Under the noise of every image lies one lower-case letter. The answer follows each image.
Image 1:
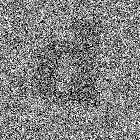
d
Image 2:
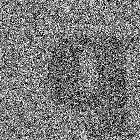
q
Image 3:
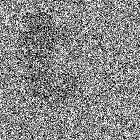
t
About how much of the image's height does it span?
two thirds
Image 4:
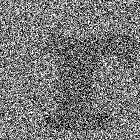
r
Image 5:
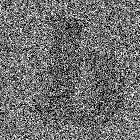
b
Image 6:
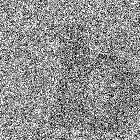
b
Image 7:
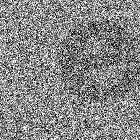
e
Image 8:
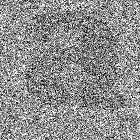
a
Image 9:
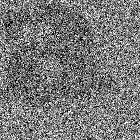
a
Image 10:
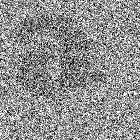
a
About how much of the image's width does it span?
two thirds
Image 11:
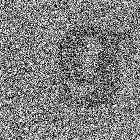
g
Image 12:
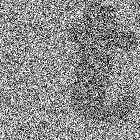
t
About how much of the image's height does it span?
nearly all
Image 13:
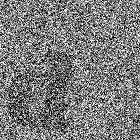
d
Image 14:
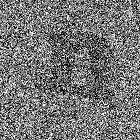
n
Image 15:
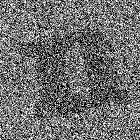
n
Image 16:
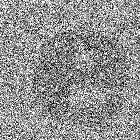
e
